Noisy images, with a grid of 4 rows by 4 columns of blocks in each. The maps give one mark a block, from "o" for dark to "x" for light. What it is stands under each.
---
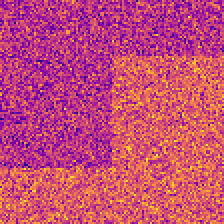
oooo
ooxx
ooxx
xxxx
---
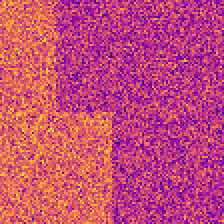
xooo
xooo
xxoo
xxoo
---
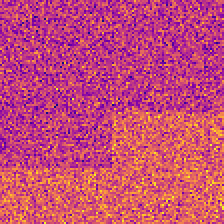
oooo
oooo
ooxx
xxxx
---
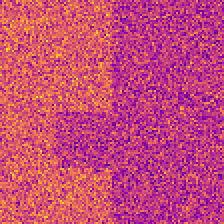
xxoo
xxoo
xooo
xxoo
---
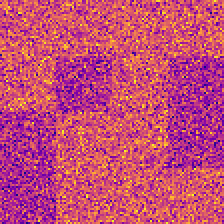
xxxx
xoxo
oxxo
oxxx
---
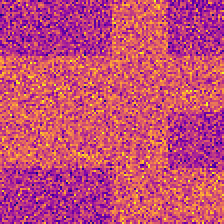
ooxo
xxxx
xxxo
ooxx
